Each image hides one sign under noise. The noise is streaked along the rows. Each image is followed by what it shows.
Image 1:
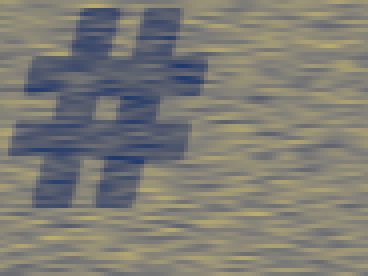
dark hash sign
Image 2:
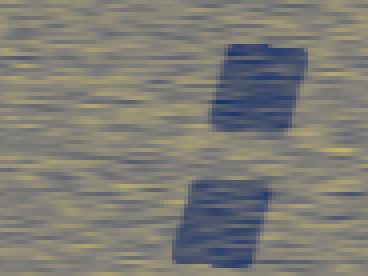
dark colon
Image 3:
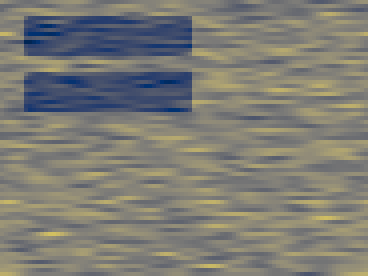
dark equals sign
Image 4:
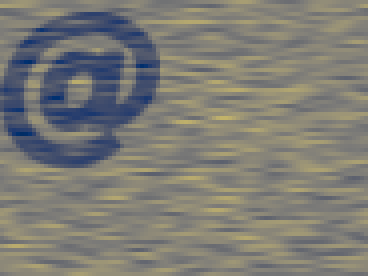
dark at sign
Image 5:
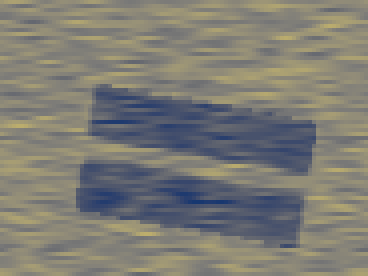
dark equals sign
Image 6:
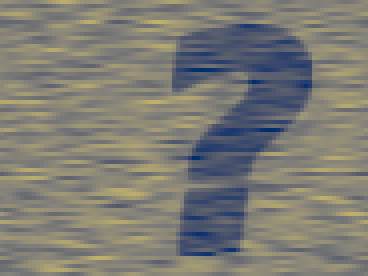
dark question mark
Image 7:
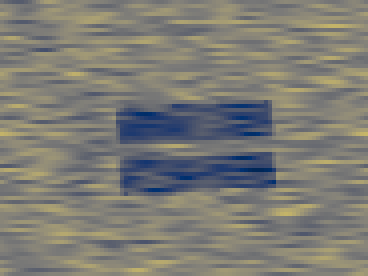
dark equals sign, centre
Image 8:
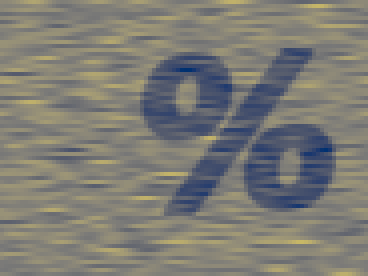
dark percent sign
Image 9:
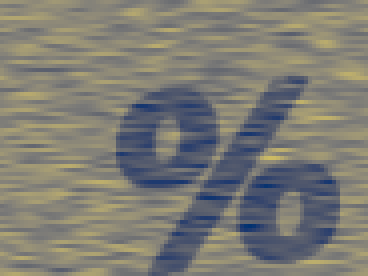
dark percent sign
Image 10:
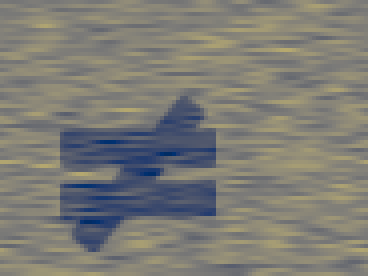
dark not-equal sign
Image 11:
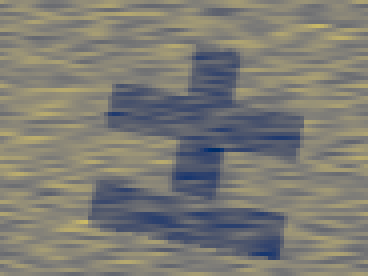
dark plus-minus sign
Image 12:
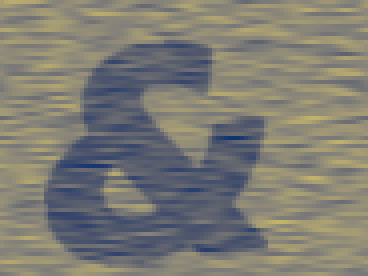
dark ampersand
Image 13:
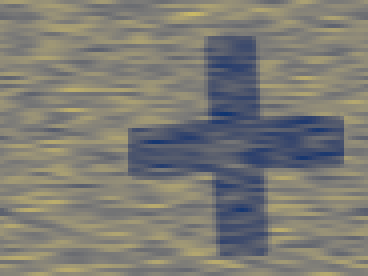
dark plus sign
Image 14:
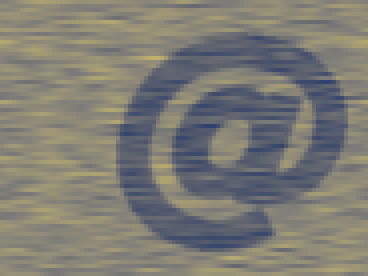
dark at sign
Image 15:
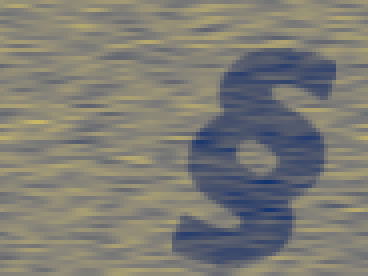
dark section sign
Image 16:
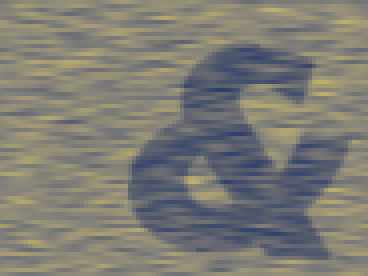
dark ampersand
